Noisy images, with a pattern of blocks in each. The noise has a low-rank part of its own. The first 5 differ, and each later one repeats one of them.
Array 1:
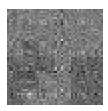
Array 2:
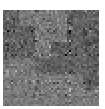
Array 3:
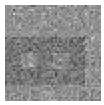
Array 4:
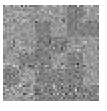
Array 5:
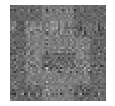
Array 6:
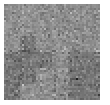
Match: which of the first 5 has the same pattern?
1
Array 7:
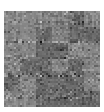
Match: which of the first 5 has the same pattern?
4
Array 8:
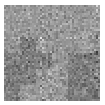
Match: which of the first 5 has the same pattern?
1
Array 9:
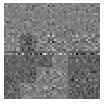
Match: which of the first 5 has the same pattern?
1
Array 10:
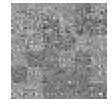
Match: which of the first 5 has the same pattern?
4
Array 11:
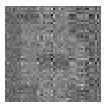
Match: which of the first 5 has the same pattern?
5
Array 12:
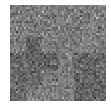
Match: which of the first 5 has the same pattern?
1
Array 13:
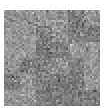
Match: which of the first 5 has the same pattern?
4
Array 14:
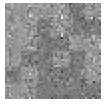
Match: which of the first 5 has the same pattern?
4
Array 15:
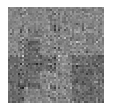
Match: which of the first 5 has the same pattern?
1
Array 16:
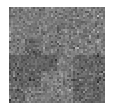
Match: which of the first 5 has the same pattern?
1
